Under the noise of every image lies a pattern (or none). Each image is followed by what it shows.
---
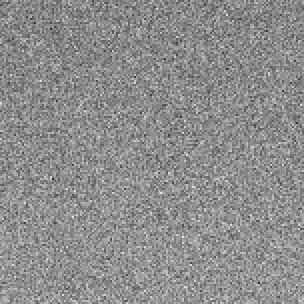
a smooth slope
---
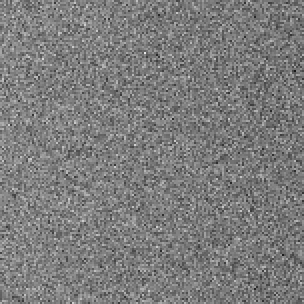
a smooth slope
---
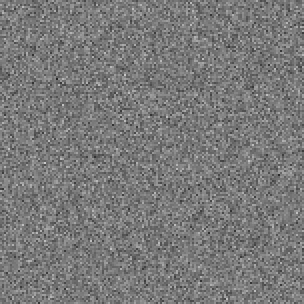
only noise
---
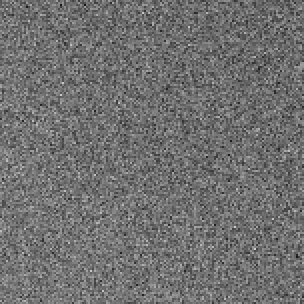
a smooth slope
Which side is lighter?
bottom left
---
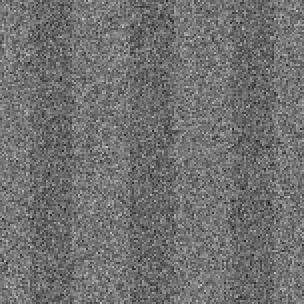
vertical stripes
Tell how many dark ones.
3
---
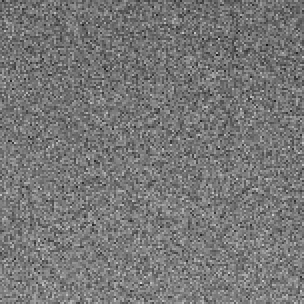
a smooth slope
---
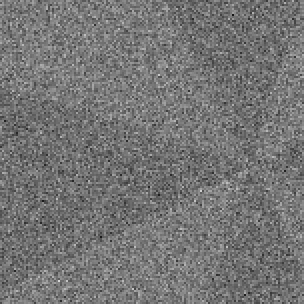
spokes from one point
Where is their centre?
middle right
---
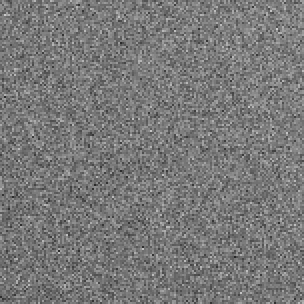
a smooth slope
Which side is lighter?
top right
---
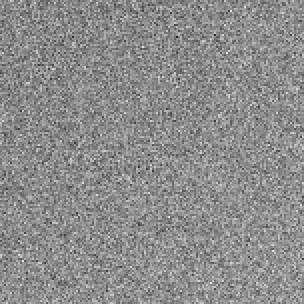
a smooth slope
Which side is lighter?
bottom right
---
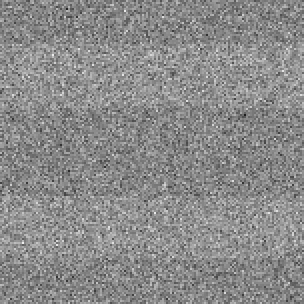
horizontal stripes
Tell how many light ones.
2
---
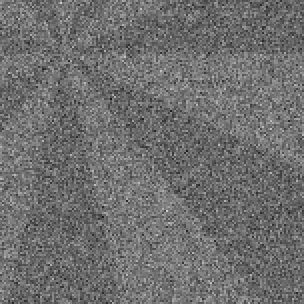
spokes from one point
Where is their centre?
top left
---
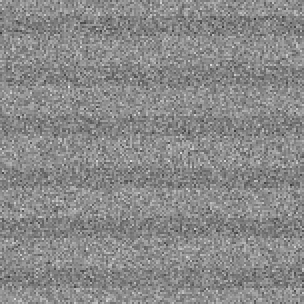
horizontal stripes
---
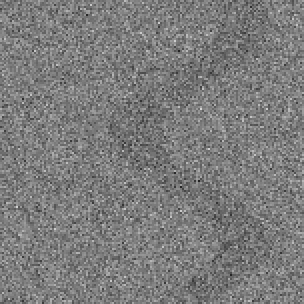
a wavy band
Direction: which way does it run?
top to bottom
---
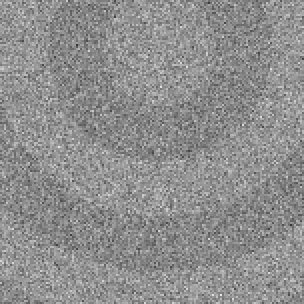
rings round one point
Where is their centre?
top middle
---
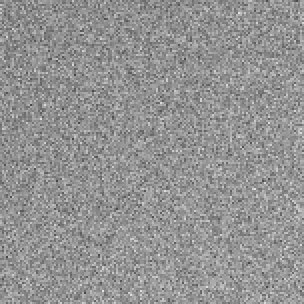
a smooth slope
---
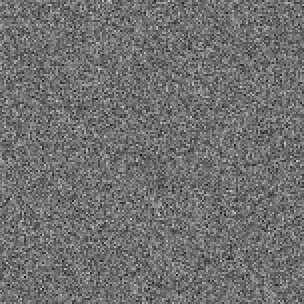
only noise
